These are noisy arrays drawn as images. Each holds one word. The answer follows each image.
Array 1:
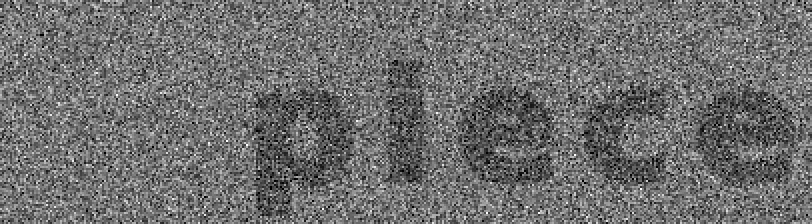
piece
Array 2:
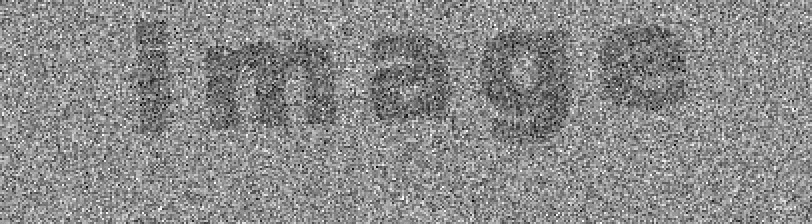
image
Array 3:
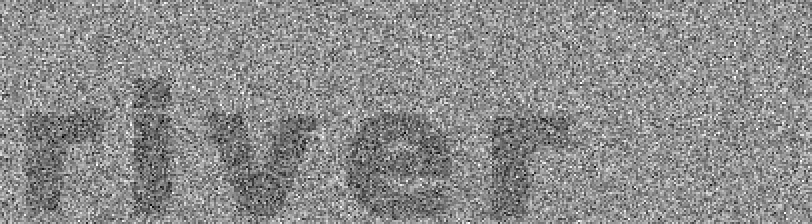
river
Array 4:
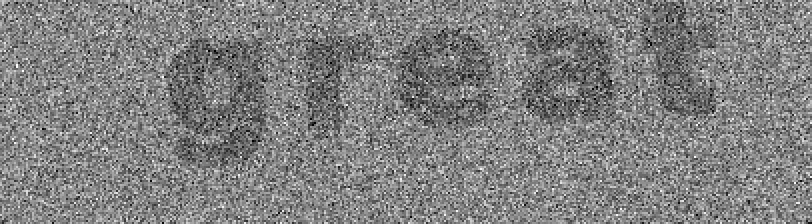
great
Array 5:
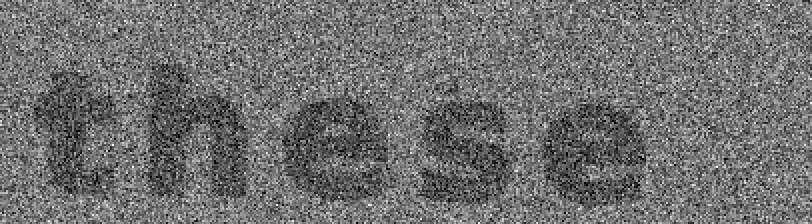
these
